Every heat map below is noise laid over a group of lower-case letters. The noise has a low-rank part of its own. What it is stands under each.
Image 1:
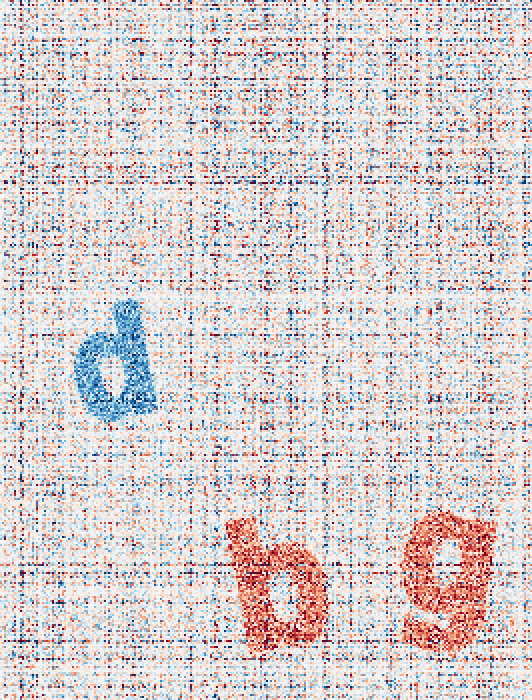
middle left: blue d; bottom middle: red b; bottom right: red g
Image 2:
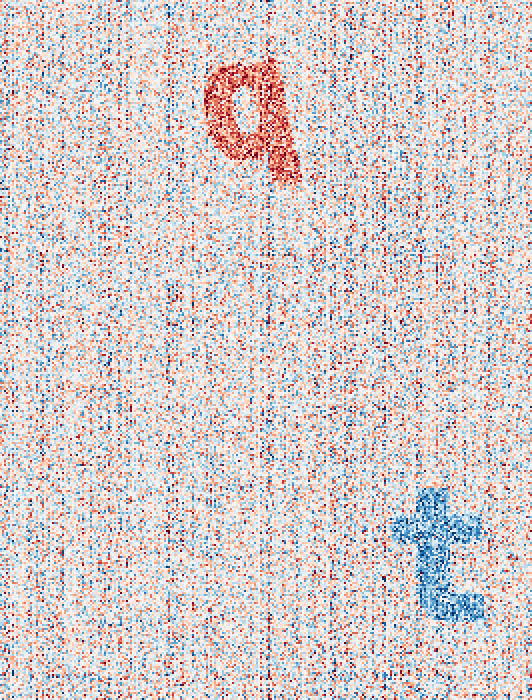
top middle: red q; bottom right: blue t
